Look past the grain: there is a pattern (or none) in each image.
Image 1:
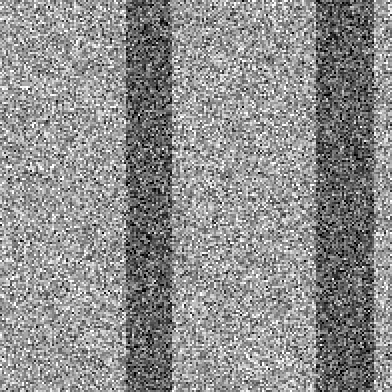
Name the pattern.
bands of columns
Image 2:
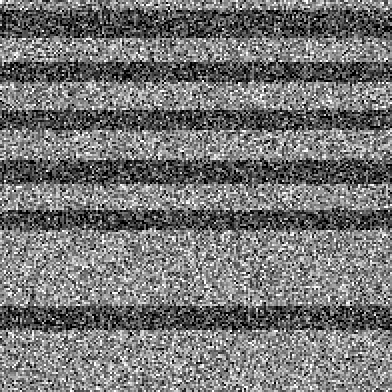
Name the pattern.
bands of rows
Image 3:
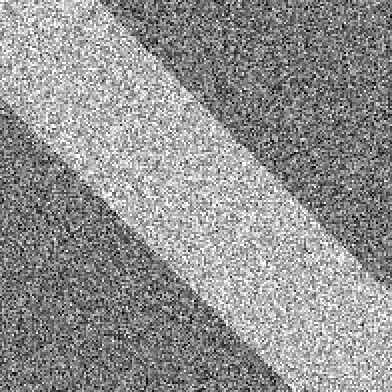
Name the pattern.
a diagonal band
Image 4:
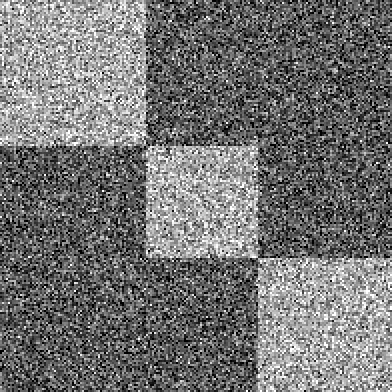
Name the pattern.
blocks along the diagonal
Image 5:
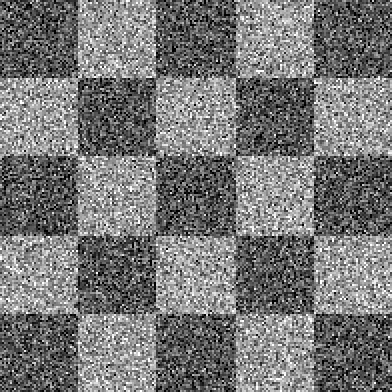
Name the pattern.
a checkerboard
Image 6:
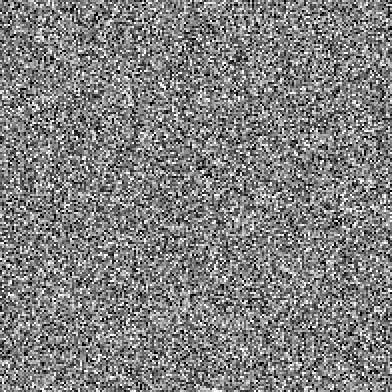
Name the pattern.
only noise
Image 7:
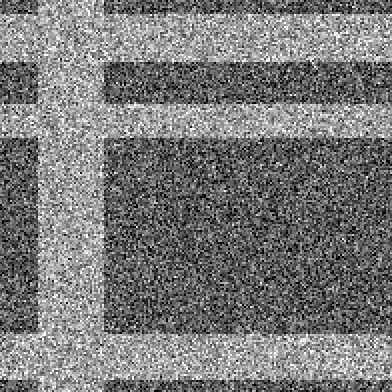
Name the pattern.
bands of rows crossing bands of columns
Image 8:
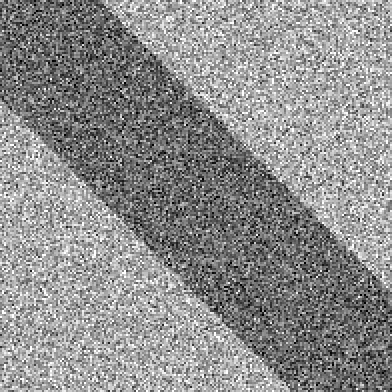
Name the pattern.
a diagonal band
